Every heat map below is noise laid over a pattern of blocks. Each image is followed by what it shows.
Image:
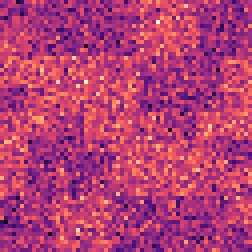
the same after a half turn
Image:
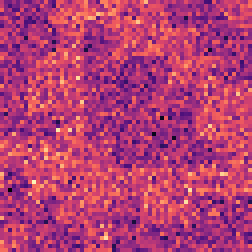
mirrored about the diagonal from the bottom left
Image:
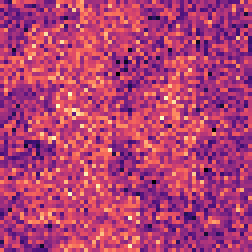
top and bottom mirror each other
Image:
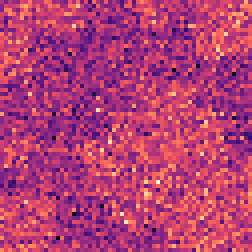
mirrored about the diagonal from the top left
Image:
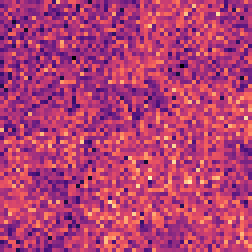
mirrored about the diagonal from the top left
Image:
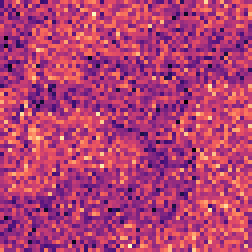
no symmetry
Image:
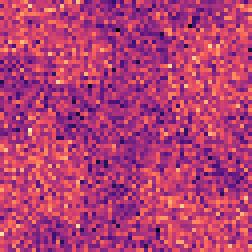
the same after a half turn
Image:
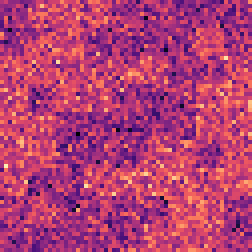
the same after a half turn
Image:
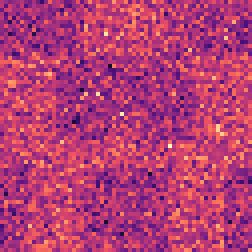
left and right mirror each other
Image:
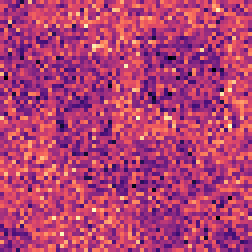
mirrored about the diagonal from the bottom left
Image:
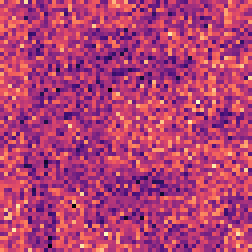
top and bottom mirror each other
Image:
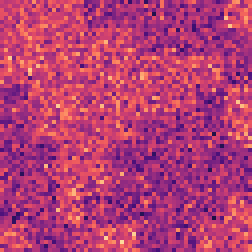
mirrored about the diagonal from the top left
